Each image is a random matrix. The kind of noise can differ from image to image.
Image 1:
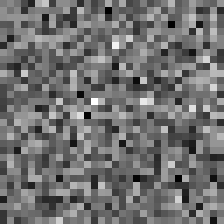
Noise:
independent entries
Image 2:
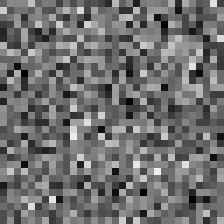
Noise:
independent entries
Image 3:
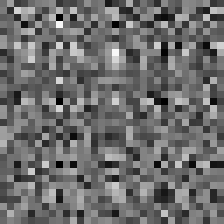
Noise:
low rank plus noise
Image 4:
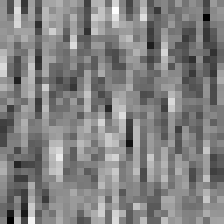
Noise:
streaked along the columns
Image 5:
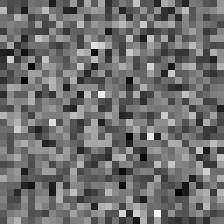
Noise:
independent entries
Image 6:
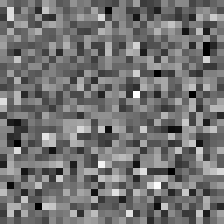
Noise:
low rank plus noise
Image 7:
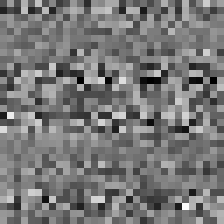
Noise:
rows of uneven size
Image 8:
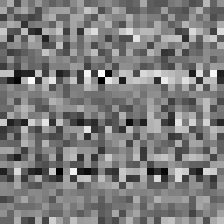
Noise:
rows of uneven size
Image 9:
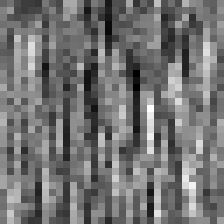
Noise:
streaked along the columns
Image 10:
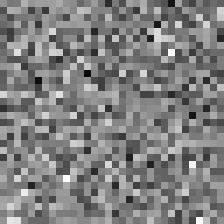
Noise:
independent entries
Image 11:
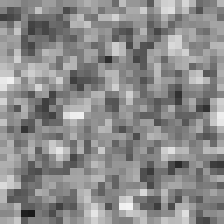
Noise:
blotchy
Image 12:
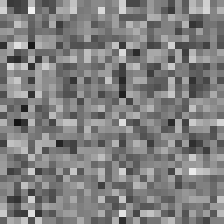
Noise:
low rank plus noise
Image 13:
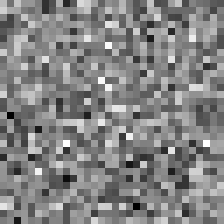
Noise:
independent entries
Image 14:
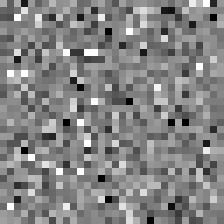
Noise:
heavy tails
